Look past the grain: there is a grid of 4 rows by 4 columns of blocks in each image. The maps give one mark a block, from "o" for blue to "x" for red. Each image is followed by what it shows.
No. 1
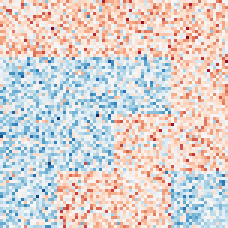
x x x x
o o o x
o o x x
o x x o
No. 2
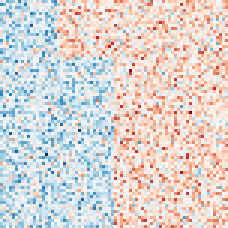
o x x x
o o x x
o o x x
o o x x
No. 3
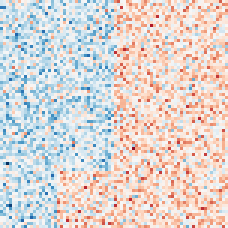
o o x x
o o x x
o o x x
o x x x
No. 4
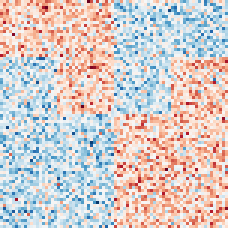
x x o o
o x o x
o o x x
o o x x
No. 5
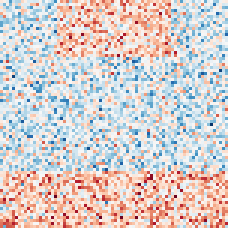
o x x o
o o o o
o o o o
x x x x
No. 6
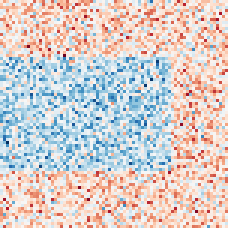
x x x x
o o o x
o o o x
x x x x
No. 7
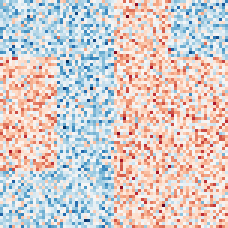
o o x o
x o x x
x o x x
o o x x
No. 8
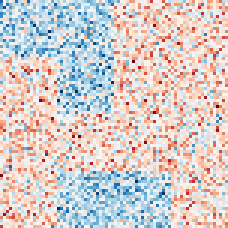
o o x x
x o x x
x x x x
x o o x
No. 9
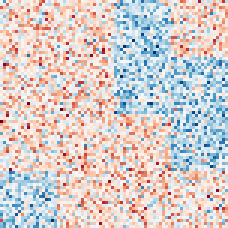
x x o x
x x o o
x x x o
o x x x
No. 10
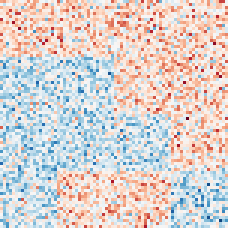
x x x x
o o x x
o o o x
o x x o
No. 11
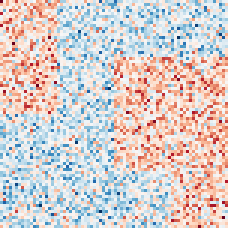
x o o o
x o x x
o o x x
o o o x
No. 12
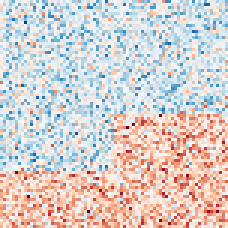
o o o o
o o o o
o o x x
x x x x
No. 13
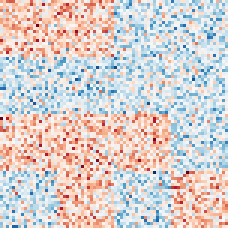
x x o o
o o o o
x x x o
o x o x
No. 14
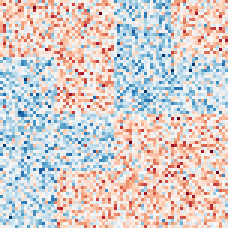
x x o x
o x o o
o o x x
o x x x
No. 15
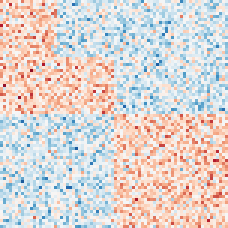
x o o o
x x o o
o o x x
o o x x
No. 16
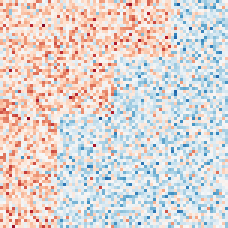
x x x o
x x o o
x o o o
x o o o
